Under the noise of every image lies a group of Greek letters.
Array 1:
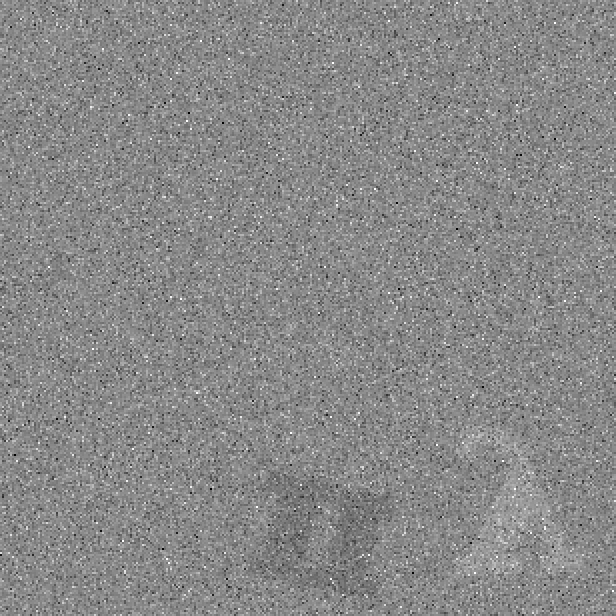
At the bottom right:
lambda
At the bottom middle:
pi
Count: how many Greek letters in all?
2
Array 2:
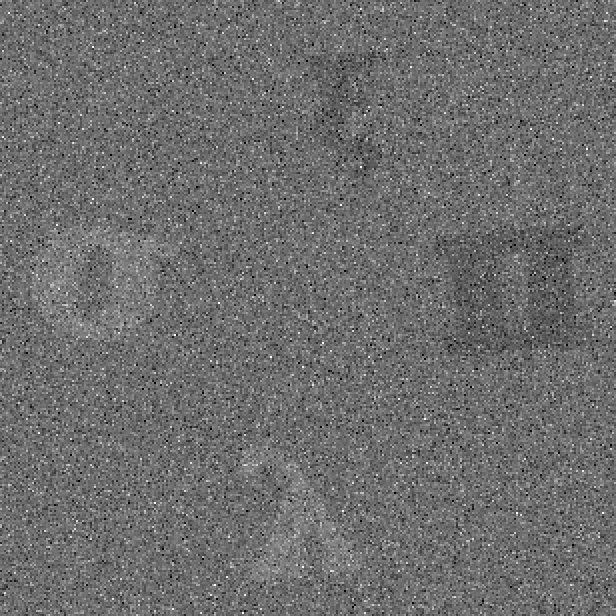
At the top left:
nothing
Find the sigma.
middle left
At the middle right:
pi
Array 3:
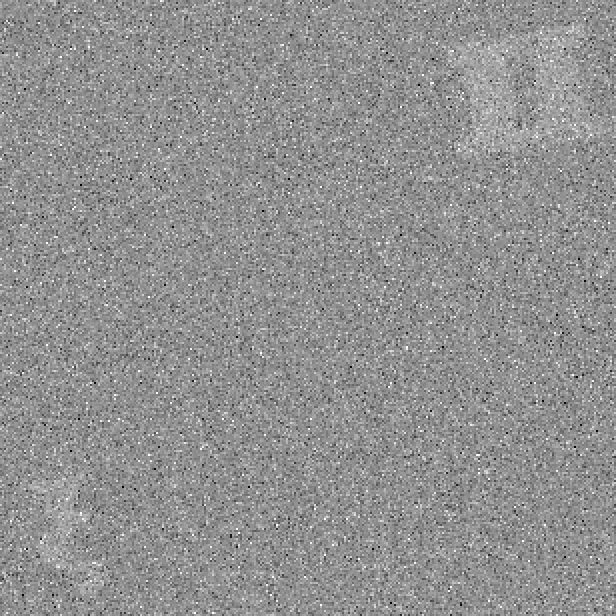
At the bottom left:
xi
